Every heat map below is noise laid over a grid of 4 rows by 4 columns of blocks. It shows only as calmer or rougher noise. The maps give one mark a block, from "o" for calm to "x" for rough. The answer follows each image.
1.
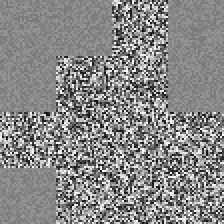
ooxo
oxxo
xxxx
oxxx
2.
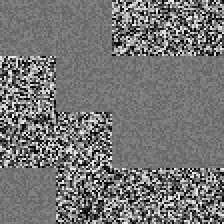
ooxx
xooo
xxoo
oxxx
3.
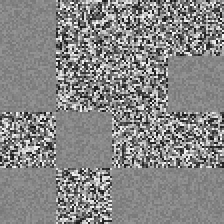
oxxx
oxxo
xoxx
oxoo
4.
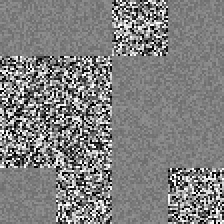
ooxo
xxoo
xxoo
oxox
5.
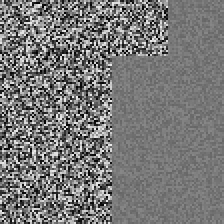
xxxo
xxoo
xxoo
xxoo
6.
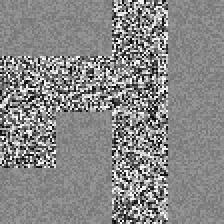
ooxo
xxxo
xoxo
ooxo
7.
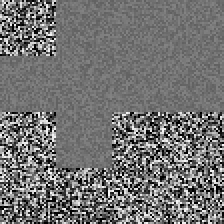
xooo
oooo
xoxx
xxxx
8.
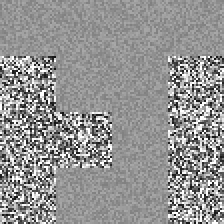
oooo
xoox
xxox
xoox
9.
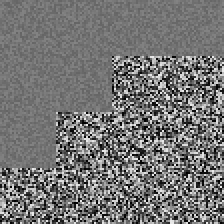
oooo
ooxx
oxxx
xxxx
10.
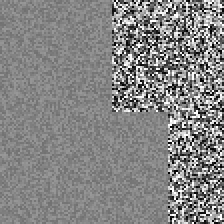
ooxx
ooxx
ooox
ooox
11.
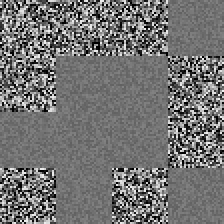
xxxo
xoox
ooox
xoxo
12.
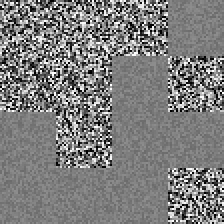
xxxo
xxox
oxoo
ooox
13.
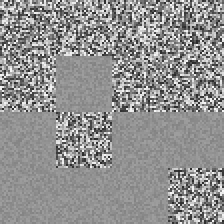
xxxx
xoxx
oxoo
ooox
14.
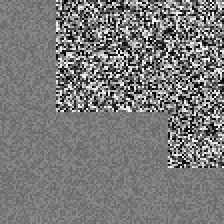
oxxx
oxxx
ooox
oooo
